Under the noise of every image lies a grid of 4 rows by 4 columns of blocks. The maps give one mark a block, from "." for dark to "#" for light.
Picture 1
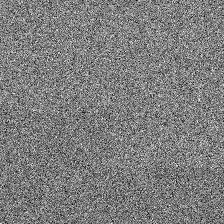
# # # #
# # # #
. . # #
. . . .
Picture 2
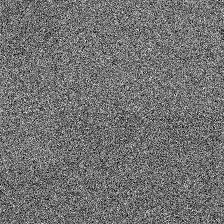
. # # #
# # # #
# . . .
. . . .
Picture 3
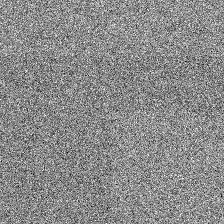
# # # #
. . . .
. . # #
. . # #
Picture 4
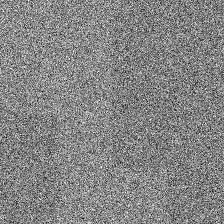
# # . .
# # . .
. # . .
. # # .
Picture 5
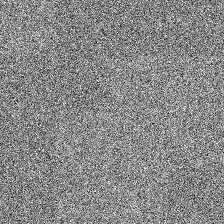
# . . .
. . # #
. # # #
. # # .
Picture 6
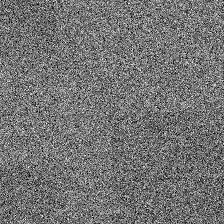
. # # #
# # # #
# # . .
. # . .
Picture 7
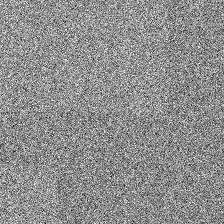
# # # .
# # # .
. . . .
# . . .
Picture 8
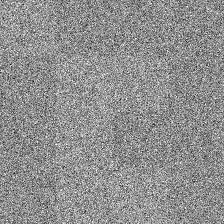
# . . .
. # # .
. # . .
. # # .
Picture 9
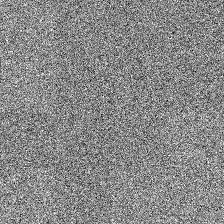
# . . .
# . . .
. . . #
# . # #
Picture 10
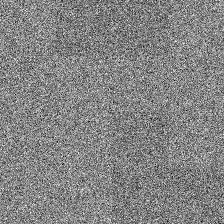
# . . #
# # # #
# # . #
# # . .
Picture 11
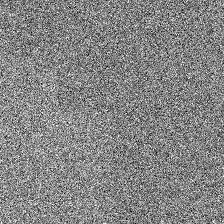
. . . .
# . . .
# # . .
# # . .
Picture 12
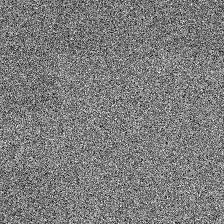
. . . .
. # # #
# # # #
. # # #
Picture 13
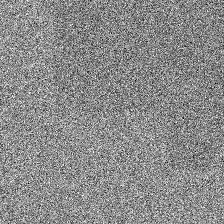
# . . .
# . . .
# # # .
# # # #
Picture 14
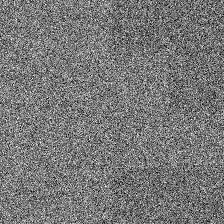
# # . .
# # # .
# # # #
# # . .
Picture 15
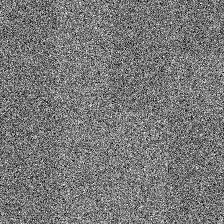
. # . .
. # . #
. # # .
. # # .
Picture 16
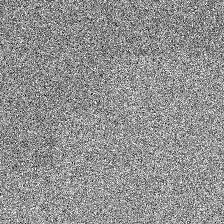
. . . .
. . # #
. # # #
# # # #
